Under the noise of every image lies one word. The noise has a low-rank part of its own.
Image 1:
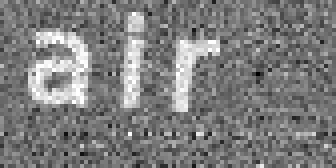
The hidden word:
air
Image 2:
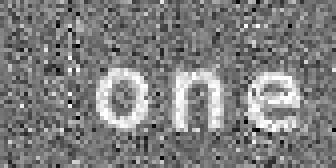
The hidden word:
one
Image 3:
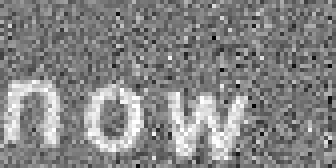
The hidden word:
now
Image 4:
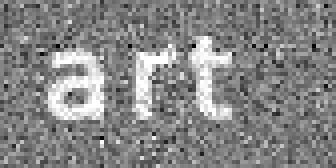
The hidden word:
art
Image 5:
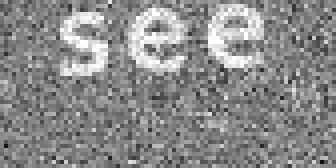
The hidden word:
see
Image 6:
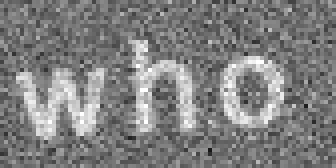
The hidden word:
who
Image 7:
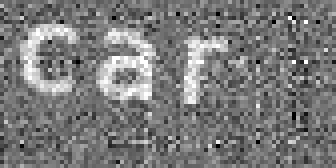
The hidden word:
car
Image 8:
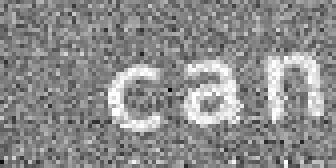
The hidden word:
can
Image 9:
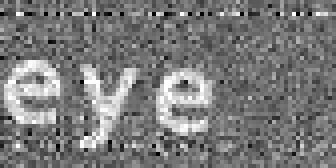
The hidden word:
eye
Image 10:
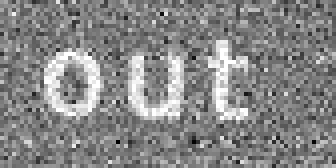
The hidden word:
out
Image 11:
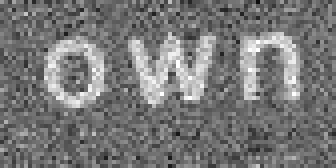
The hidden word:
own
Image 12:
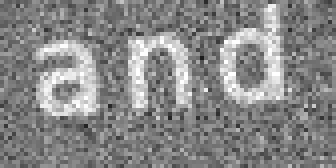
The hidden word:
and
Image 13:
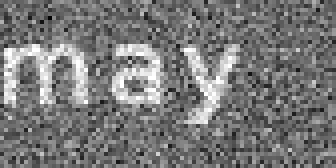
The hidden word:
may
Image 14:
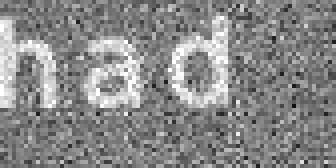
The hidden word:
had
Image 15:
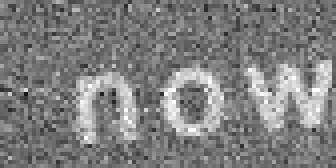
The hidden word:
now
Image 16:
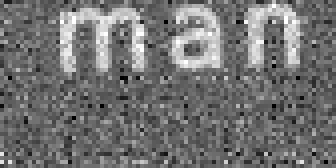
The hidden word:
man
